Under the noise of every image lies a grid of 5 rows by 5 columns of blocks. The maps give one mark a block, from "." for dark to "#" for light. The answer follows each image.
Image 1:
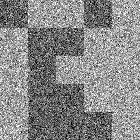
. # # . #
# . . # #
# . # # #
# . . # #
# . . . #
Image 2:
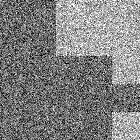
. . # # #
. . # # #
. . . . #
. . . . .
. . . . #
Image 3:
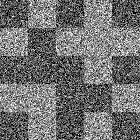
. # . # .
# . # # #
. . . # .
# # . . #
. # . # .
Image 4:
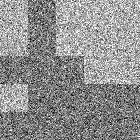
# . # # #
# . # # #
. . . # #
# . . . .
. . . . .
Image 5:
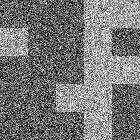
. . . # #
# . . # .
. . . # #
. . # # .
. . . # .
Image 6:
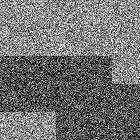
# # # # #
# # # # #
. . . . #
. . . . .
# # . . .
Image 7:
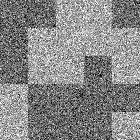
. . # # .
. # # # #
. # # . #
# . . . .
# . . . #
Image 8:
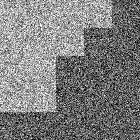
# # # # .
# # # . .
# # . . .
# # . . .
. . . . .
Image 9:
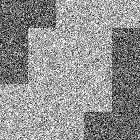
. . # # #
. # # # .
. # # # .
# # # # .
# # # . .
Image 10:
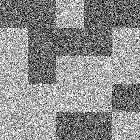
. . # . .
# . . . #
# . # # #
# # # # .
# # . . #
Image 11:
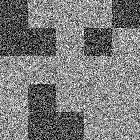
. # # # .
. . # . #
# # # # #
# . # # #
# . . # #
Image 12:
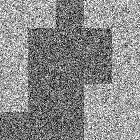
# # . # #
# . . . #
# . . . #
# . . # #
. . . # #
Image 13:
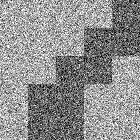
# # # # .
# # # . .
# # . . #
# . . # #
# . . # #
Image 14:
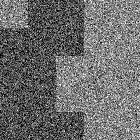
# . . # #
. . . # #
. . # # #
. . # # #
. . . # #
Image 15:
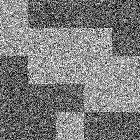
# . . . .
# # # # .
. # # # #
. . . # #
. . # . .
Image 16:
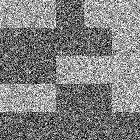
# # . # #
. . . . #
. . # # #
# # . . #
. . . . .
